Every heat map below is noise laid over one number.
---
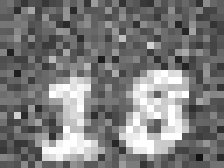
18
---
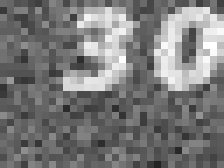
30
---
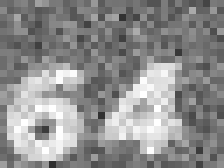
64
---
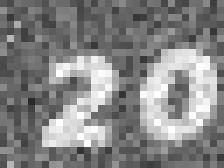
20
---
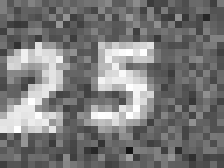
25
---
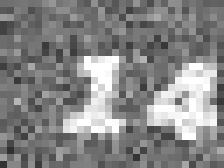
14
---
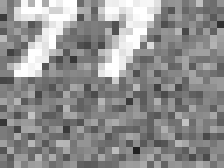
77
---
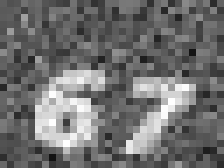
67
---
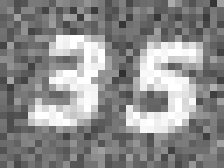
35
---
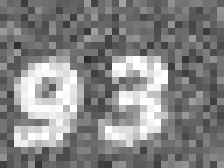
93
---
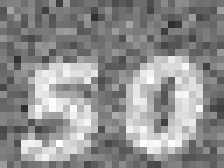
50
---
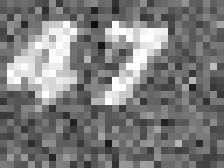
47
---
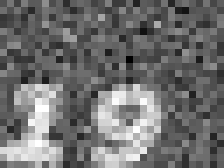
19
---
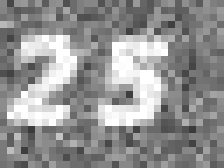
25
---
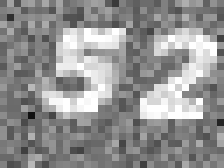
52
